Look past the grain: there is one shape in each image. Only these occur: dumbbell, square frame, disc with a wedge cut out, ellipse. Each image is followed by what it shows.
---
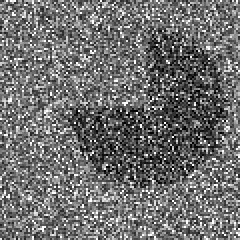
disc with a wedge cut out
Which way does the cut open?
up and left
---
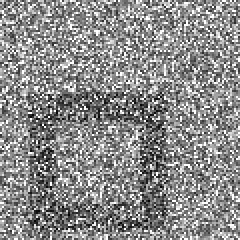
square frame
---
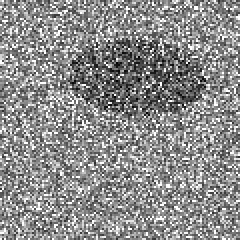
ellipse
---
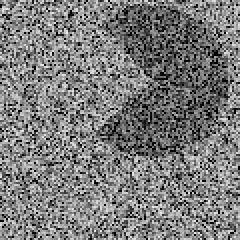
disc with a wedge cut out
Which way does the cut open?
left
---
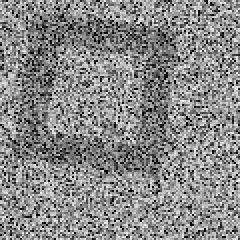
square frame
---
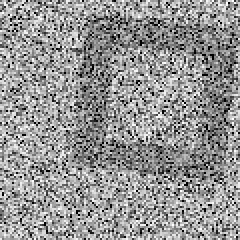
square frame
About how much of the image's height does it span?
two thirds
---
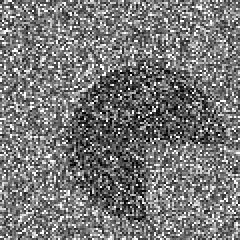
disc with a wedge cut out
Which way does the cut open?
down and right
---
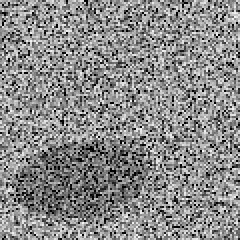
ellipse
